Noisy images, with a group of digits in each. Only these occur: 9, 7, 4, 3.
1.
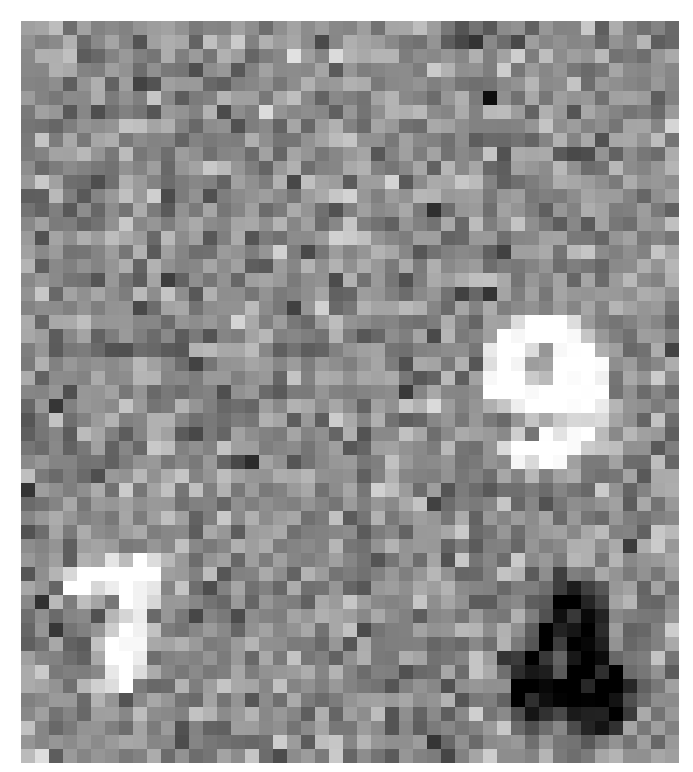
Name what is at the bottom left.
7
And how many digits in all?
3
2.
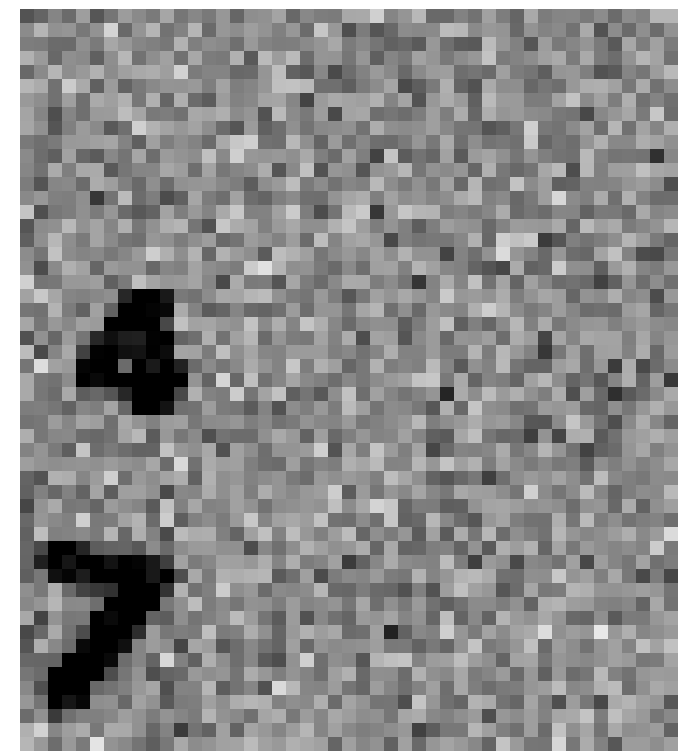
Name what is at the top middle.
nothing
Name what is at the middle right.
nothing
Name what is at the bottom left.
7
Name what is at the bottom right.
nothing
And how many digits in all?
2
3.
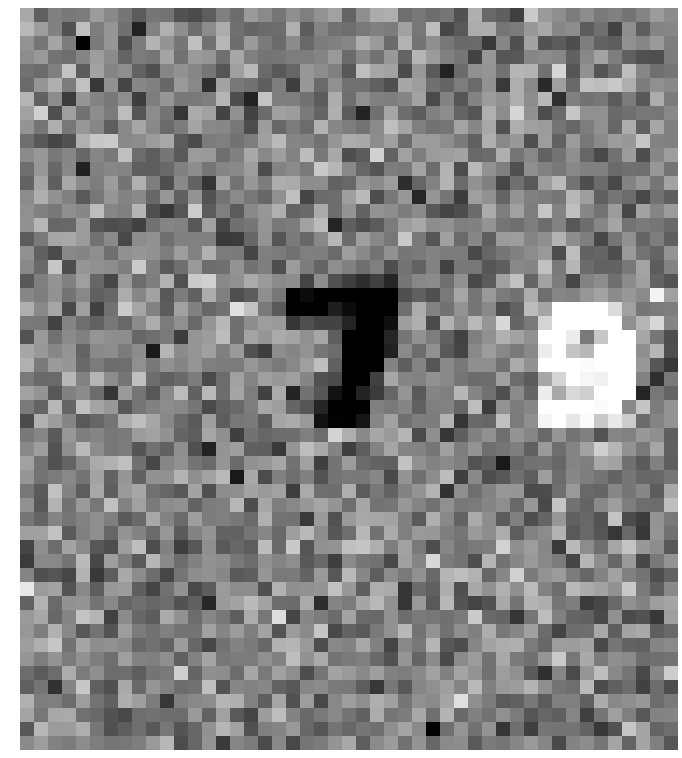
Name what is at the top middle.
nothing
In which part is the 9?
middle right
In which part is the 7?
centre
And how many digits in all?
2
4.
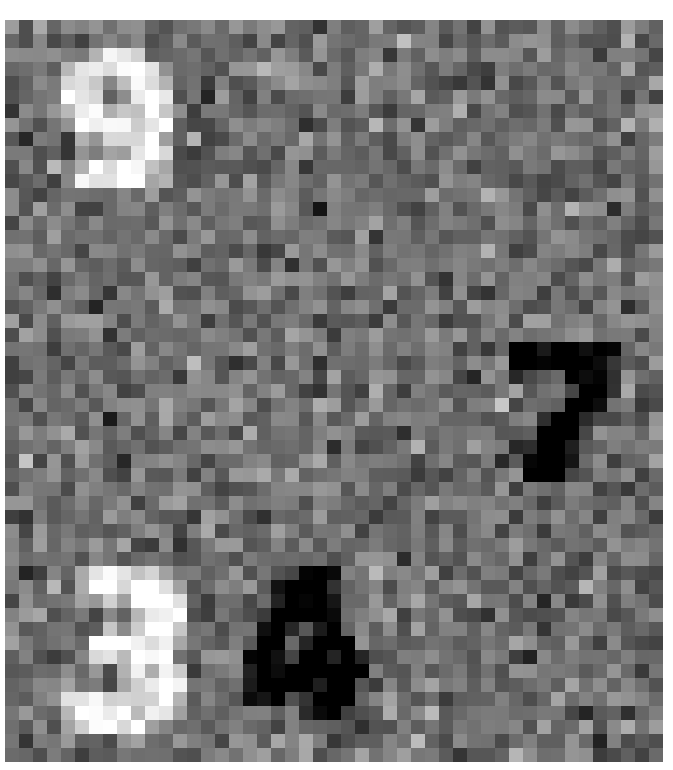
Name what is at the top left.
9
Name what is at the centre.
nothing
